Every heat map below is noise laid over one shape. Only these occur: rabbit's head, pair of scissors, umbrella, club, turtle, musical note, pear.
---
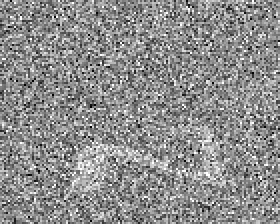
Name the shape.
musical note
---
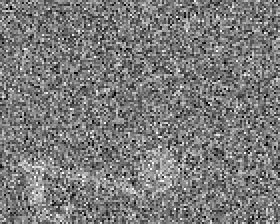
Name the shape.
musical note
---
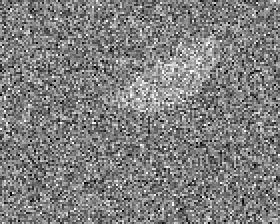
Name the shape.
umbrella
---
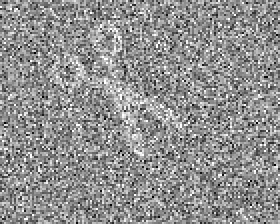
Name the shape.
pair of scissors
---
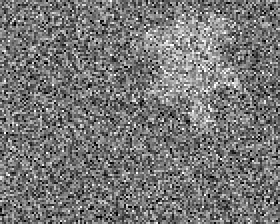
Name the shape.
turtle
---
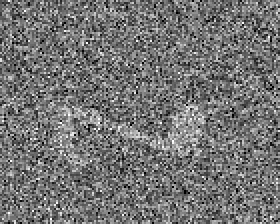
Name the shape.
musical note
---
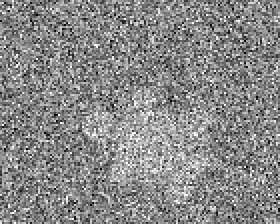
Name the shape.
turtle
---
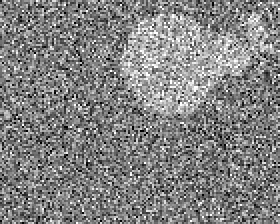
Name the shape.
pear
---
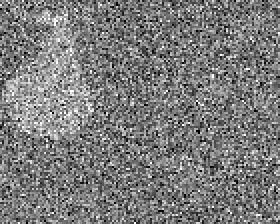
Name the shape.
pear
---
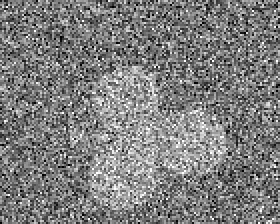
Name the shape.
club
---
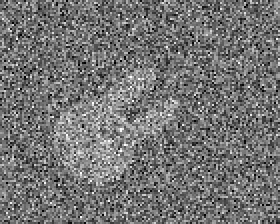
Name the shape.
rabbit's head
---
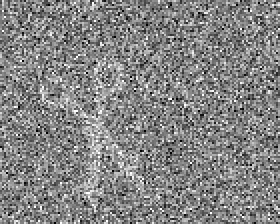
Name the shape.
pair of scissors
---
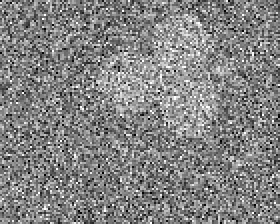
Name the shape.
club
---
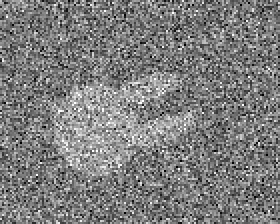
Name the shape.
rabbit's head
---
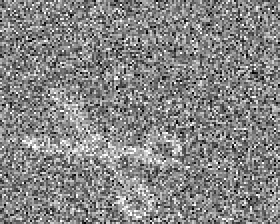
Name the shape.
pair of scissors
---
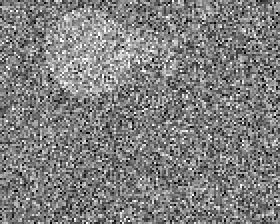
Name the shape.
pear
